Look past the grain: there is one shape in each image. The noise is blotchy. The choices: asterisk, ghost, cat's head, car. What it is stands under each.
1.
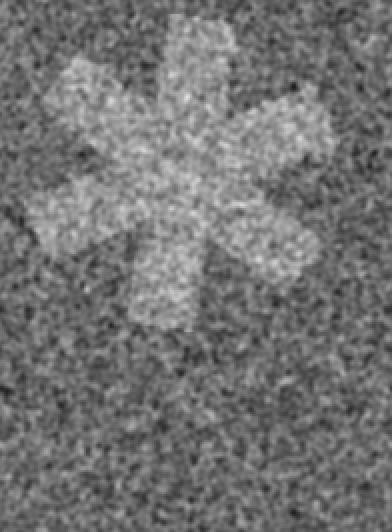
asterisk
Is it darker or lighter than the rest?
lighter
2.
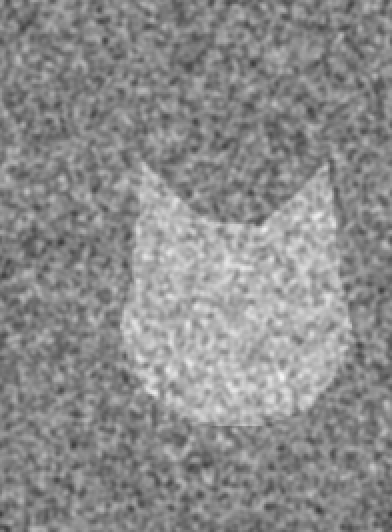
cat's head
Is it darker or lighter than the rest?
lighter
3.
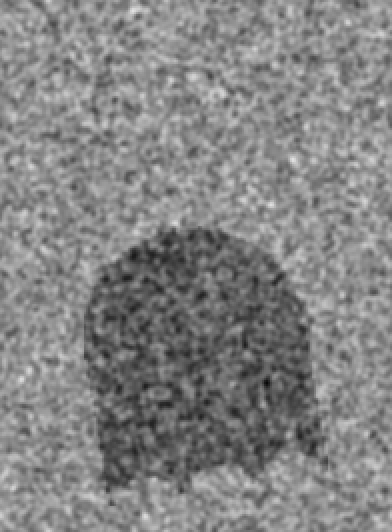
ghost
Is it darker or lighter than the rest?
darker
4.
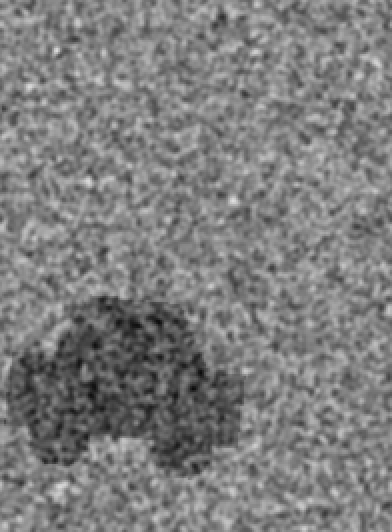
car
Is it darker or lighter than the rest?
darker
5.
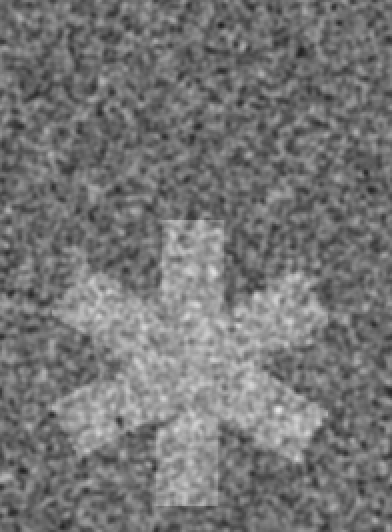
asterisk
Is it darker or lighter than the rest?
lighter
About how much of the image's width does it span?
two thirds
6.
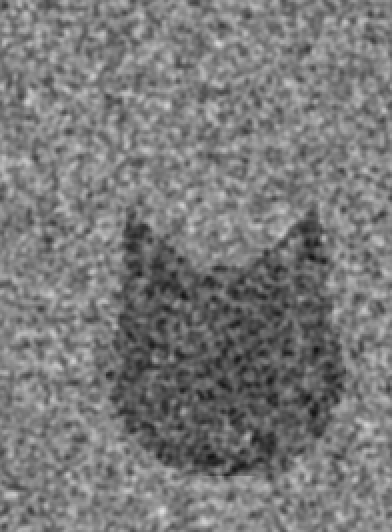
cat's head
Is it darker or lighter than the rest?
darker
